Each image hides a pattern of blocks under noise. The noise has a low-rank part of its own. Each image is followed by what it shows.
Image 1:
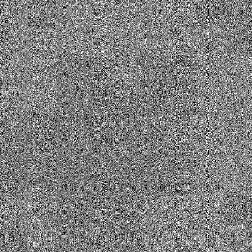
mirrored about the diagonal from the bottom left
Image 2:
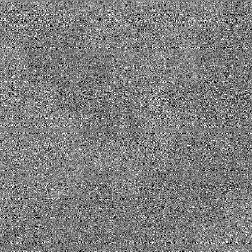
mirrored about the diagonal from the top left
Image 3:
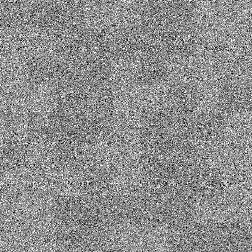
the same after a half turn
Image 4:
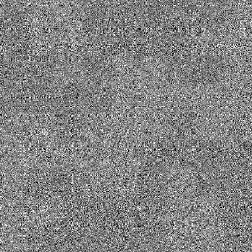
the same after a half turn
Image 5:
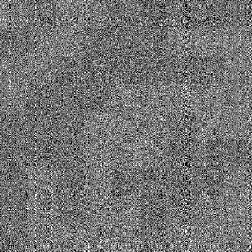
mirrored about the diagonal from the top left
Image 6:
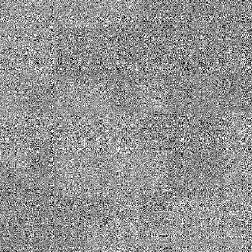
mirrored about the diagonal from the bottom left
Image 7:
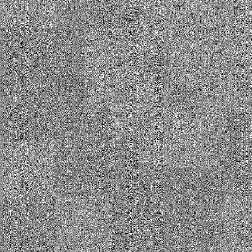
mirrored about the diagonal from the bottom left
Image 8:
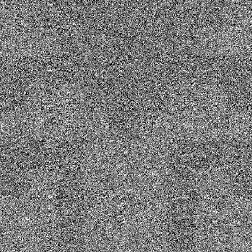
left and right mirror each other
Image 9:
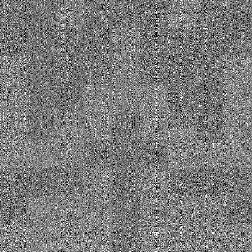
left and right mirror each other
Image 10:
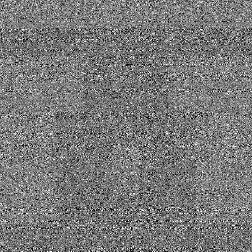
left and right mirror each other
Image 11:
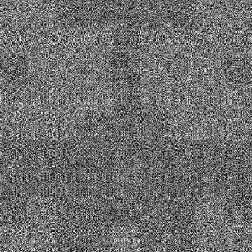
left and right mirror each other
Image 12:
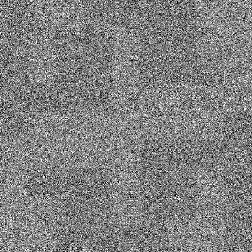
the same after a half turn
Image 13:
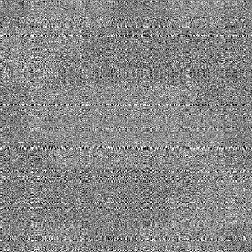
the same after a half turn
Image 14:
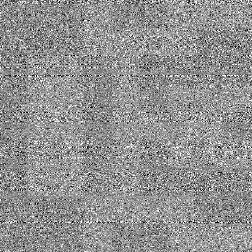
top and bottom mirror each other
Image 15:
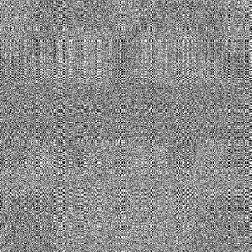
left and right mirror each other
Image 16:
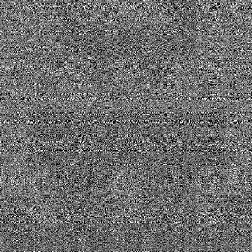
left and right mirror each other
